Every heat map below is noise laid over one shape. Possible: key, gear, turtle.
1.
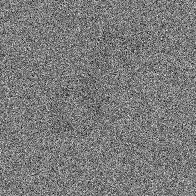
key
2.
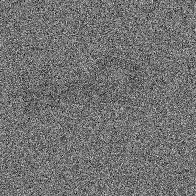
key
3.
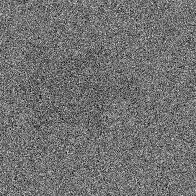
turtle
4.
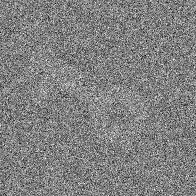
key
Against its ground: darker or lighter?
lighter
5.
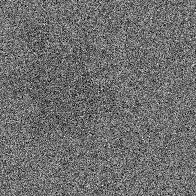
turtle
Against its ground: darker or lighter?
darker
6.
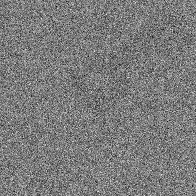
key
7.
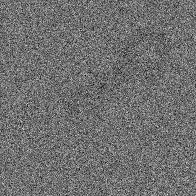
key
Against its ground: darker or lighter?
darker
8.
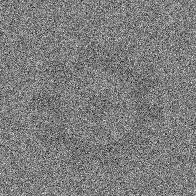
gear
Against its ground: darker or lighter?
darker
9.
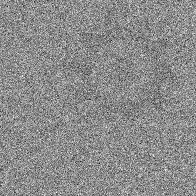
gear
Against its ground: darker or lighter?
darker
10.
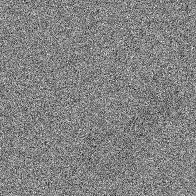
key
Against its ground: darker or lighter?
darker
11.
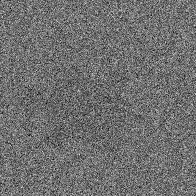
turtle
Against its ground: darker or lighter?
darker
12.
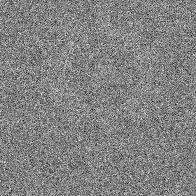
gear
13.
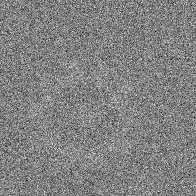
gear
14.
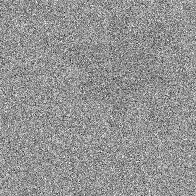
turtle
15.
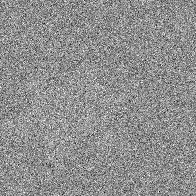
turtle
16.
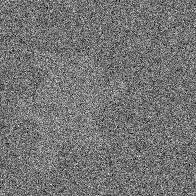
turtle
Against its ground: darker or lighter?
lighter
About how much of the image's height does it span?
two thirds
